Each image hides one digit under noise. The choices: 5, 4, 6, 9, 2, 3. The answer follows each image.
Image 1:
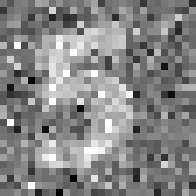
5
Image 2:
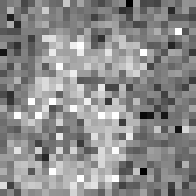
5
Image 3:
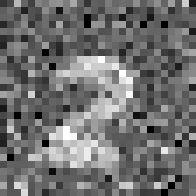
2
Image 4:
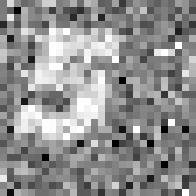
5
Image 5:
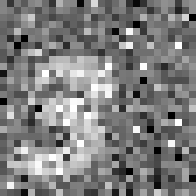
3
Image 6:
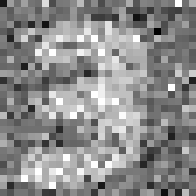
3
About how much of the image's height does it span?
nearly all
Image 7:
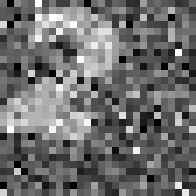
2
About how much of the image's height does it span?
two thirds
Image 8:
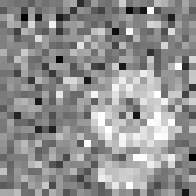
9
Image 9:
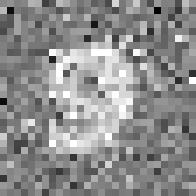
9
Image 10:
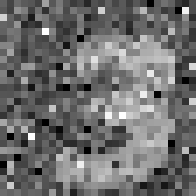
3
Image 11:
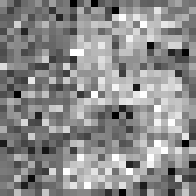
5
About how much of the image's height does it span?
nearly all
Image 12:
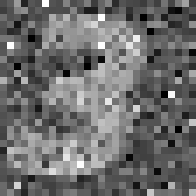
3
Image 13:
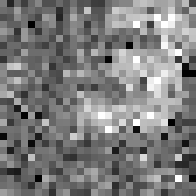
3
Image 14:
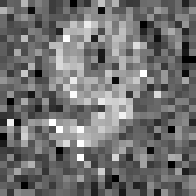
9
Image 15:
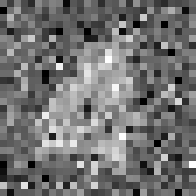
4
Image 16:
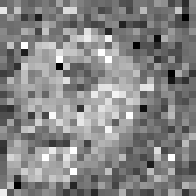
9
